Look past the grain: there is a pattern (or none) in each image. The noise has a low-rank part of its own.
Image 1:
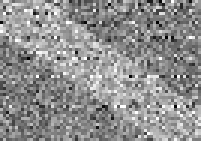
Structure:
a diagonal band
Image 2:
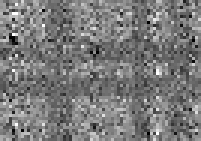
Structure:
bands of rows crossing bands of columns
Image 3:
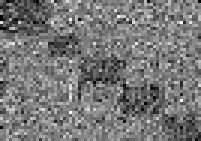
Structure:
blocks along the diagonal
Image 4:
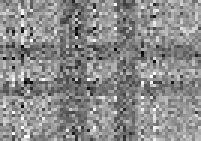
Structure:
bands of rows crossing bands of columns
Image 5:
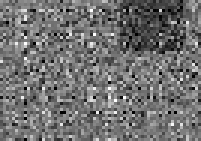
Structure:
one block
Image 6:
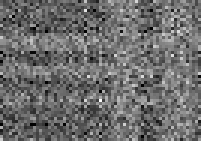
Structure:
bands of rows crossing bands of columns
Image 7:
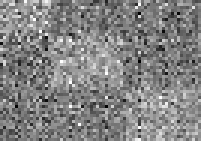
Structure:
blocks along the diagonal
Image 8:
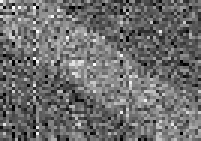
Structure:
a diagonal band
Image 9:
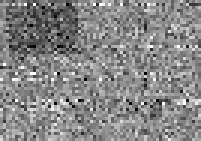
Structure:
one block
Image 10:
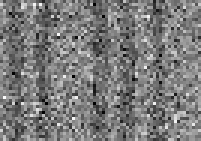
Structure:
bands of columns
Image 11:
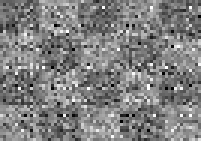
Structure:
a checkerboard
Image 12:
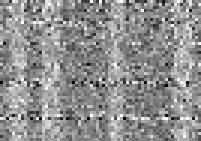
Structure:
bands of columns
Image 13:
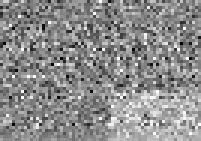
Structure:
one block
